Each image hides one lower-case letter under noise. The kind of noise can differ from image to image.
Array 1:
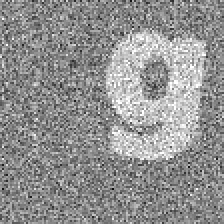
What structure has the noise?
low rank plus noise
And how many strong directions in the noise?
one
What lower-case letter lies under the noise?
g
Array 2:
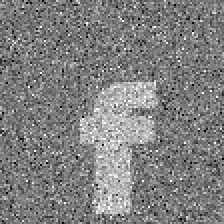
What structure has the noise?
heavy tails
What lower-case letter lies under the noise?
f
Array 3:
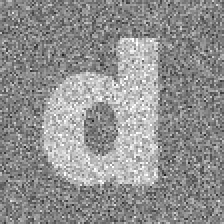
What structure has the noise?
independent entries
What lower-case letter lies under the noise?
d
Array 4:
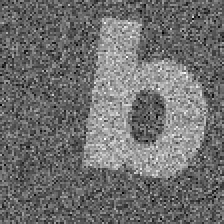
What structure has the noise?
independent entries
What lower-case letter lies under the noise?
b
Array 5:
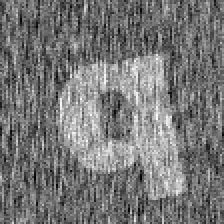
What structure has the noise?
streaked along the columns
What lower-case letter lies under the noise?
q
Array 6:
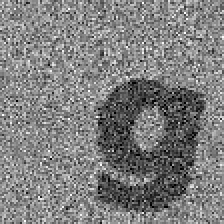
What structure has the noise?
low rank plus noise
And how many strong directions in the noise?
two
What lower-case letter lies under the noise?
g
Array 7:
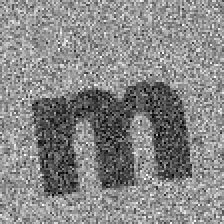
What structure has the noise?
independent entries
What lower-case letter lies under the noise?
m
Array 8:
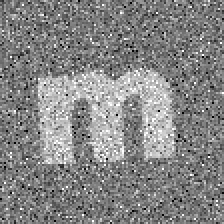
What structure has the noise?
heavy tails
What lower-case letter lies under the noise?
m
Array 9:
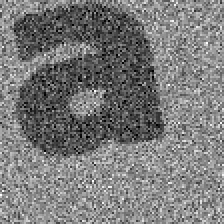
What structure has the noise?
low rank plus noise
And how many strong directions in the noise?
one
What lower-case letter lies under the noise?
a
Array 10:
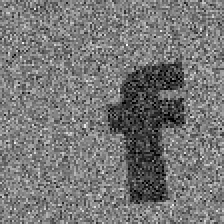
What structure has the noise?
independent entries
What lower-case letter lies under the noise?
f
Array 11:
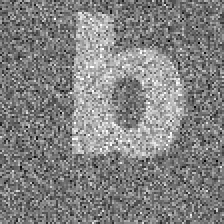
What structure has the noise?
independent entries
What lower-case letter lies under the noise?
b
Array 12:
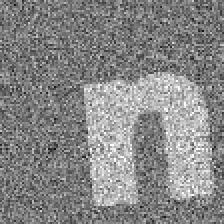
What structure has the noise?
low rank plus noise
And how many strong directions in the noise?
one
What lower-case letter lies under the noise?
n
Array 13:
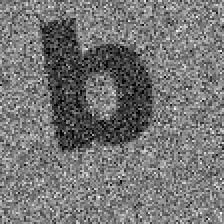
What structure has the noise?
independent entries
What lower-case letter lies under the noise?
b
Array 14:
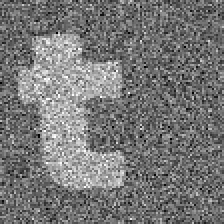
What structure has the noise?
low rank plus noise
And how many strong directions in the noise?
five to eight
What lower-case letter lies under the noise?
t
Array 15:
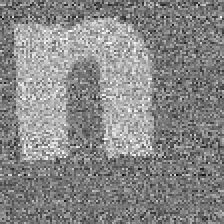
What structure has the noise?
rows of uneven size
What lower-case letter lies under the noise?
n
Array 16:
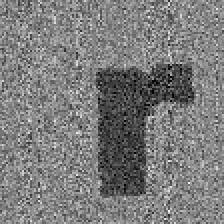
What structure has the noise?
columns of uneven size
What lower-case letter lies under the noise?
r
